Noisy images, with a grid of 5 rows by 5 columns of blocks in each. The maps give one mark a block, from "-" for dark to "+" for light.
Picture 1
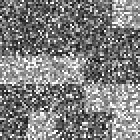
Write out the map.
- - - - +
- - - - -
+ + + - -
- - - + +
- + - - +
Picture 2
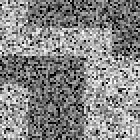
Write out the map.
+ - - - -
+ + + + -
- - - + +
+ - - + +
+ - - + +
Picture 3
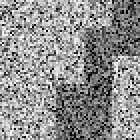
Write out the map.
+ + + + -
+ + + - -
+ + + - +
+ + - - +
+ + - - +
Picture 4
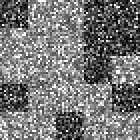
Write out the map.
- + + - -
+ + + - -
+ + + - +
- + + + -
+ + - + +
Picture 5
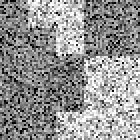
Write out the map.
- + + - -
- - + - -
- - - + +
- - - + +
- - + + +
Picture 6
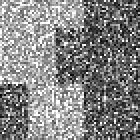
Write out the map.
+ + + - -
+ + - - -
+ + - - -
- + + - -
- + + - -
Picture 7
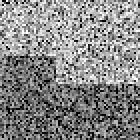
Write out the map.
+ + + + +
+ + + + +
- - + + +
- - - - -
- - - - -
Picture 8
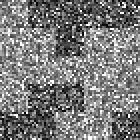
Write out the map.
+ - - - -
+ + - + +
+ + + + +
+ - - + +
- - + + -
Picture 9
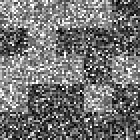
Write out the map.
+ + + + -
- + - - -
+ + + - +
+ - - + -
- - - - -
